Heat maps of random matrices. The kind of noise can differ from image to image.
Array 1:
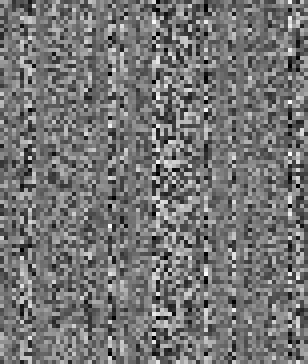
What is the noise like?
columns of uneven size
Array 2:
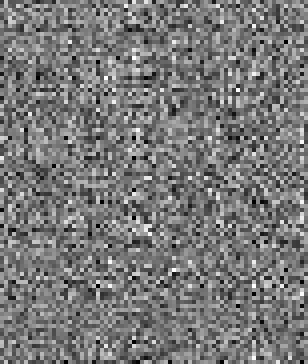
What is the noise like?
low rank plus noise
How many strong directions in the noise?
five to eight
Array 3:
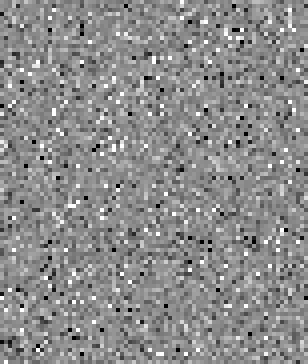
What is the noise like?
heavy tails
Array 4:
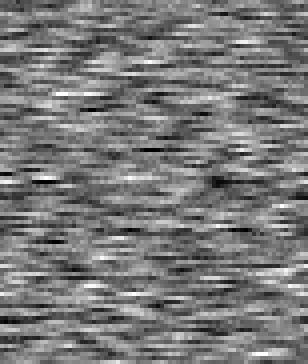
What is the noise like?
streaked along the rows
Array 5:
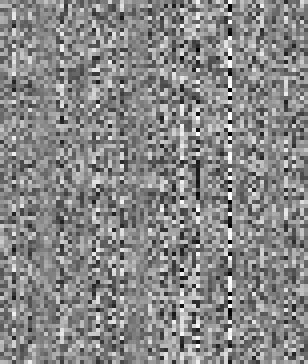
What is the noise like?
columns of uneven size
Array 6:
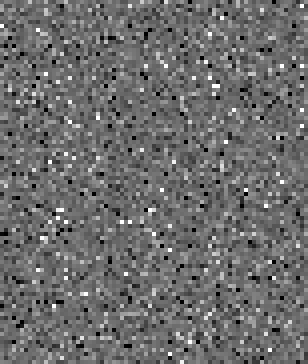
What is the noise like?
heavy tails
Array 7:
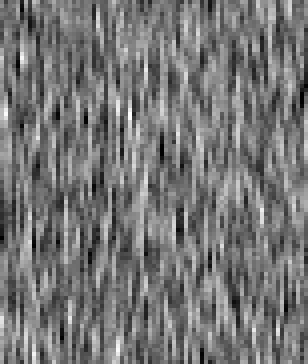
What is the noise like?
streaked along the columns
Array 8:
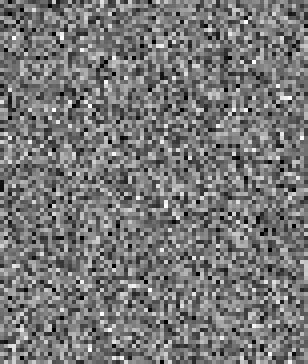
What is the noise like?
independent entries
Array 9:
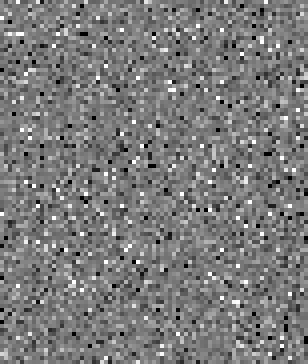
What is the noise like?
heavy tails
